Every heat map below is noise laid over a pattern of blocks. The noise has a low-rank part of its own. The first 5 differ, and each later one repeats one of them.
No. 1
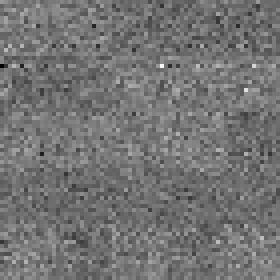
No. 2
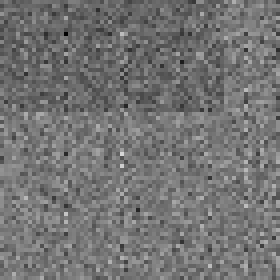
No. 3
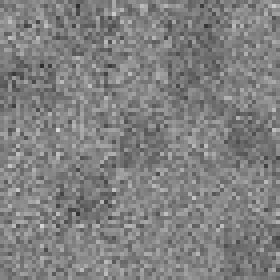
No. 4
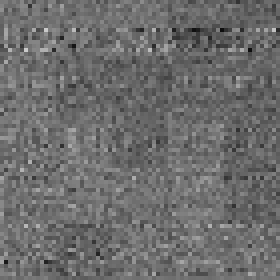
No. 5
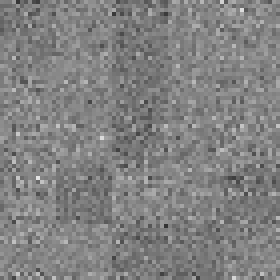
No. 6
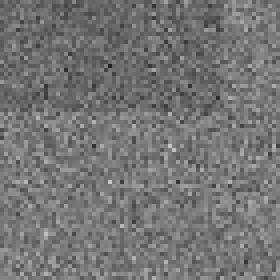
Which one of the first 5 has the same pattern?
2
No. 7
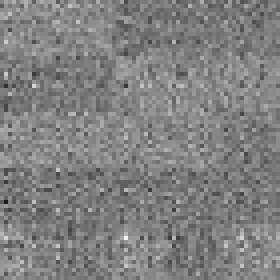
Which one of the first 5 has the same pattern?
1
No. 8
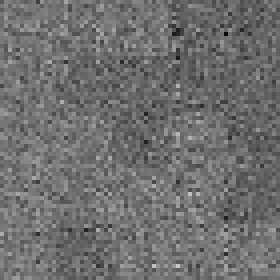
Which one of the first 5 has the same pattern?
4
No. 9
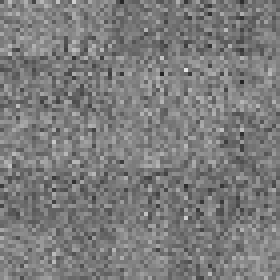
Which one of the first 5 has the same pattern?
1
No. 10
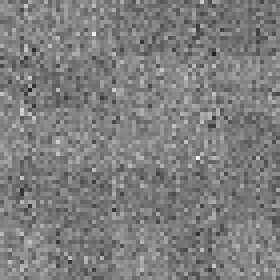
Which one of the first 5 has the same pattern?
1
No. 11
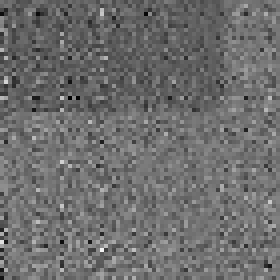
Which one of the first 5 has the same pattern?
2
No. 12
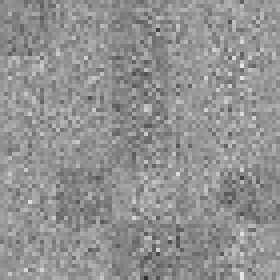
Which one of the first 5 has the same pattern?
5
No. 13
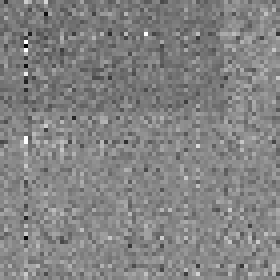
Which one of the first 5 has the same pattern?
2
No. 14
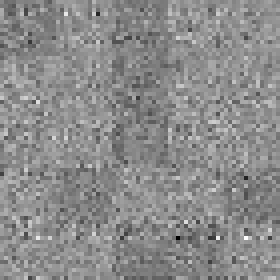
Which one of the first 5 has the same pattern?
5
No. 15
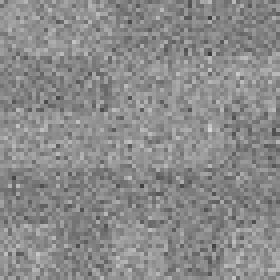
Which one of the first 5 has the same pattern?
1
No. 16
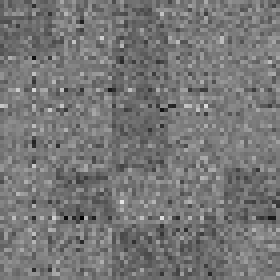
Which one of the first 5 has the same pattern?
5
